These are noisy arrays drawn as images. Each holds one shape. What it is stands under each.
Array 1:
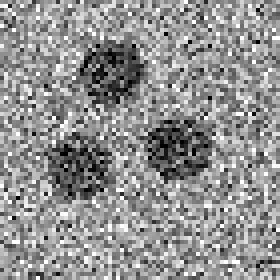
three dots
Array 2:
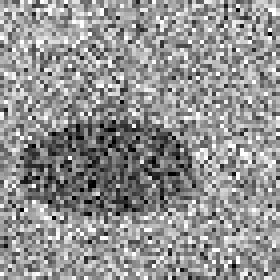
ellipse
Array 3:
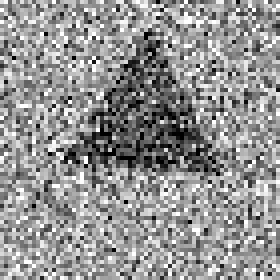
triangle
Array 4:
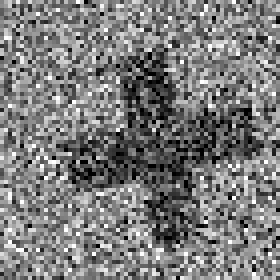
cross
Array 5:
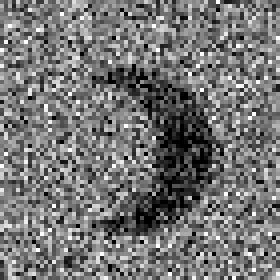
crescent
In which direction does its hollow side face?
left
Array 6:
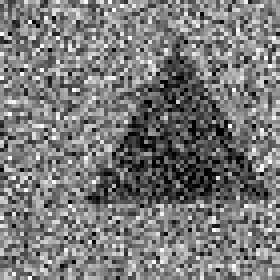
triangle
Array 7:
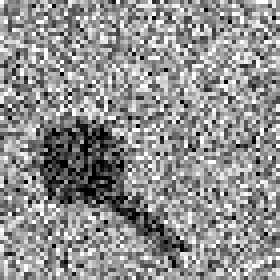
lollipop
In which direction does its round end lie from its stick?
up and left
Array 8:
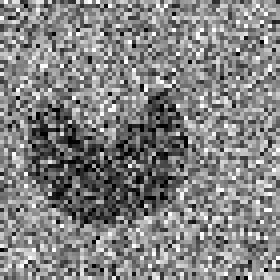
disc with a wedge cut out
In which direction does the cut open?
up
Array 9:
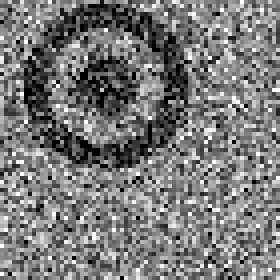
bullseye
